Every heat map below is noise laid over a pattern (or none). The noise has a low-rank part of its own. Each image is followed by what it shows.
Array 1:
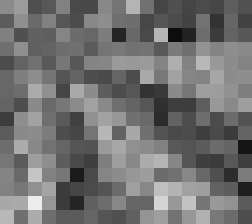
spokes from one point
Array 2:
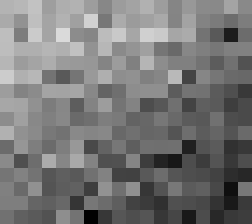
a smooth slope
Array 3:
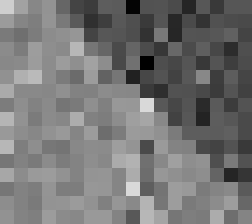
a sharp edge
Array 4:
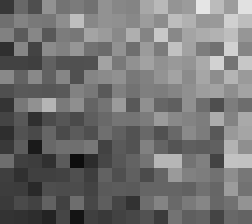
a smooth slope
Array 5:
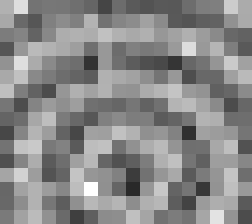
rings round one point
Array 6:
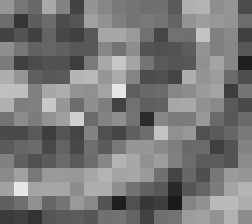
rings round one point
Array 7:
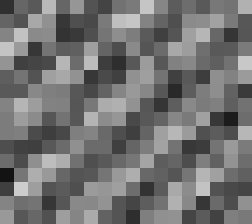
diagonal stripes
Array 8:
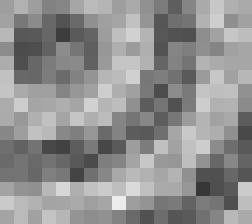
rings round one point
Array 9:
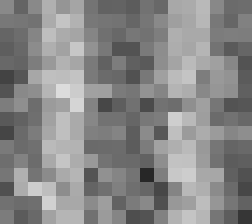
vertical stripes
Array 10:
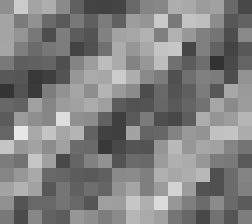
diagonal stripes
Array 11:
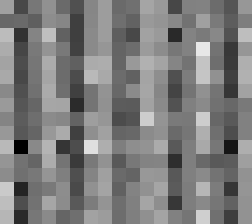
vertical stripes
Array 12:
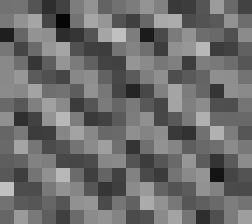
diagonal stripes
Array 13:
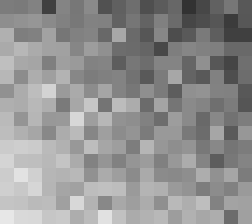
a smooth slope
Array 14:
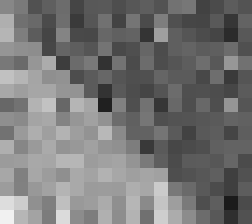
a sharp edge
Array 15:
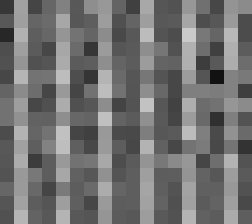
vertical stripes
